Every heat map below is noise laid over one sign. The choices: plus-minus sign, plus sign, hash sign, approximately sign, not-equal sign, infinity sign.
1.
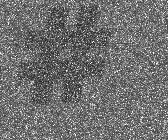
dark hash sign
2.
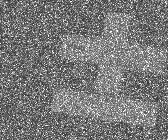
light plus-minus sign
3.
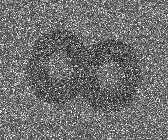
dark infinity sign
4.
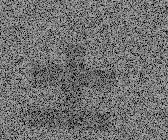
dark plus-minus sign
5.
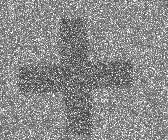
dark plus sign
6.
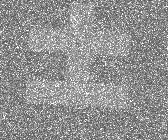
light plus-minus sign
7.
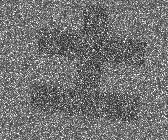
dark plus-minus sign
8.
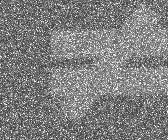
light not-equal sign
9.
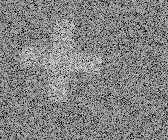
light plus sign
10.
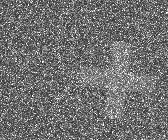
light plus sign
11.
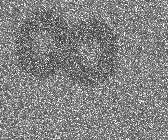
dark infinity sign
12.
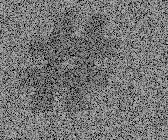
dark hash sign
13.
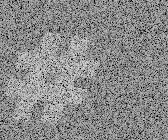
light hash sign
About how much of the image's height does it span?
two thirds
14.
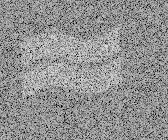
light approximately sign
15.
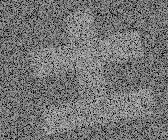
light plus-minus sign
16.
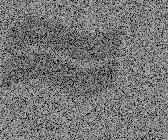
dark approximately sign
